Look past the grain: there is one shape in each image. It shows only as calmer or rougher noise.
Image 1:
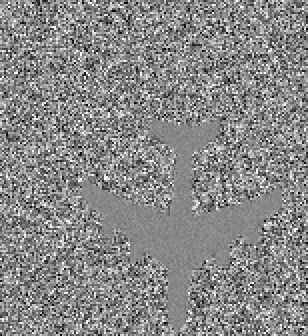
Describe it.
calm airplane
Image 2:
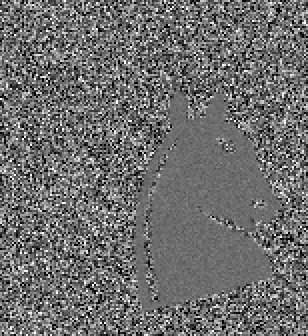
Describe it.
calm chess knight
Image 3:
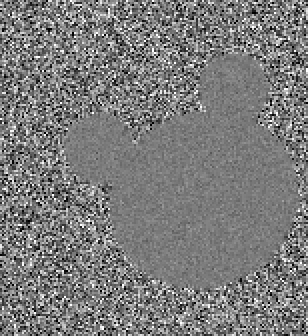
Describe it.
calm bear's head
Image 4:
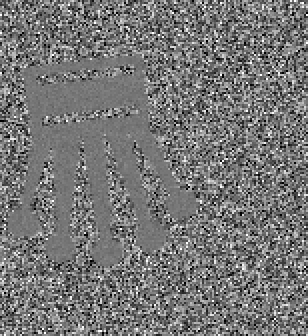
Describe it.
calm chess queen
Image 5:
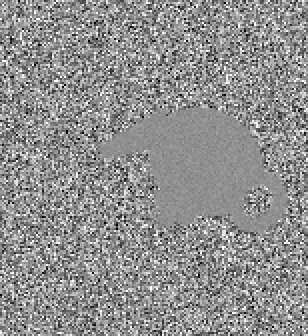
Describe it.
calm teapot
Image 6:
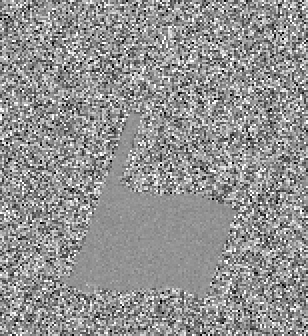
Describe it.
calm flag
